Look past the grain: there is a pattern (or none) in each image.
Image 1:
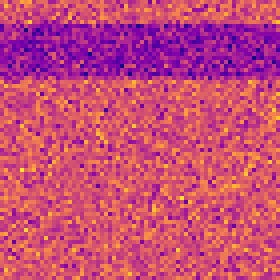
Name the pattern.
one horizontal stripe
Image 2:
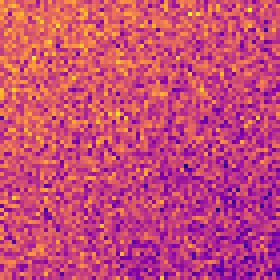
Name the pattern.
a smooth slope
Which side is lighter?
top left
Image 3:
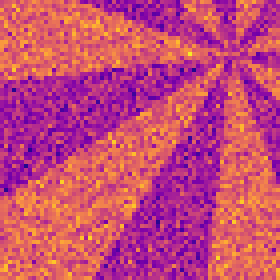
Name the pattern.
spokes from one point
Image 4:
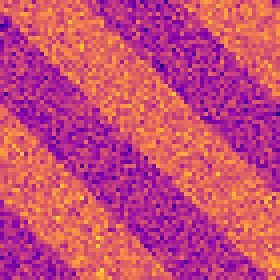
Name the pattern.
diagonal stripes
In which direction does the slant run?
top left to bottom right
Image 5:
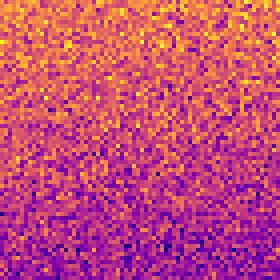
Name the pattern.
a smooth slope
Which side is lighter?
top
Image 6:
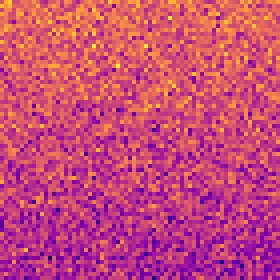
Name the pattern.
a smooth slope
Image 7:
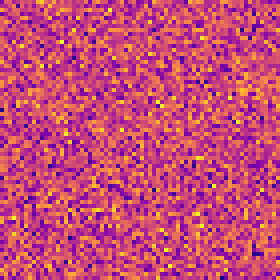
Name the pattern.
only noise
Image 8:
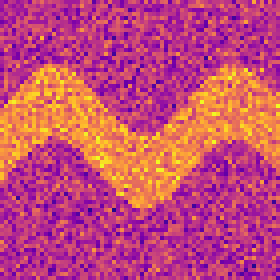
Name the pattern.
a wavy band
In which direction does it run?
left to right
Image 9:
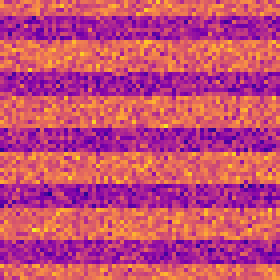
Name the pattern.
horizontal stripes
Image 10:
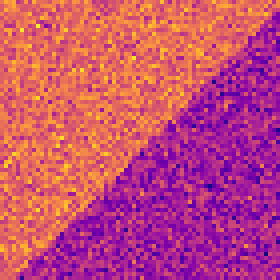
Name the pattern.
a sharp edge
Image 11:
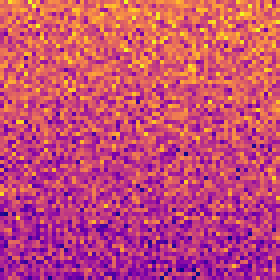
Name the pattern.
a smooth slope
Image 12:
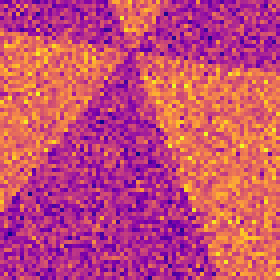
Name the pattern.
spokes from one point
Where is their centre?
top middle
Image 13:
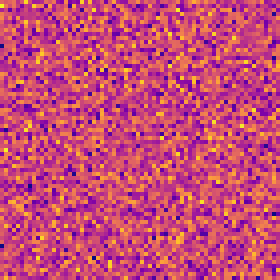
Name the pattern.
only noise
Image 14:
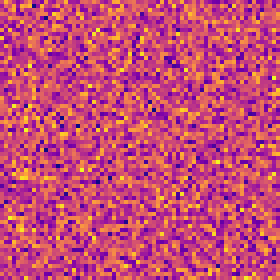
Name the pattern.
only noise
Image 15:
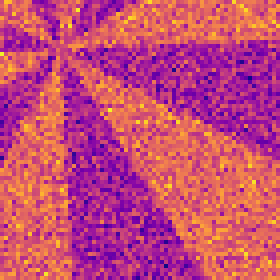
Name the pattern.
spokes from one point
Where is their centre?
top left
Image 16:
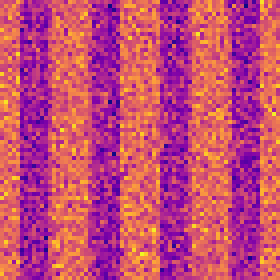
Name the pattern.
vertical stripes
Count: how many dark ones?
4
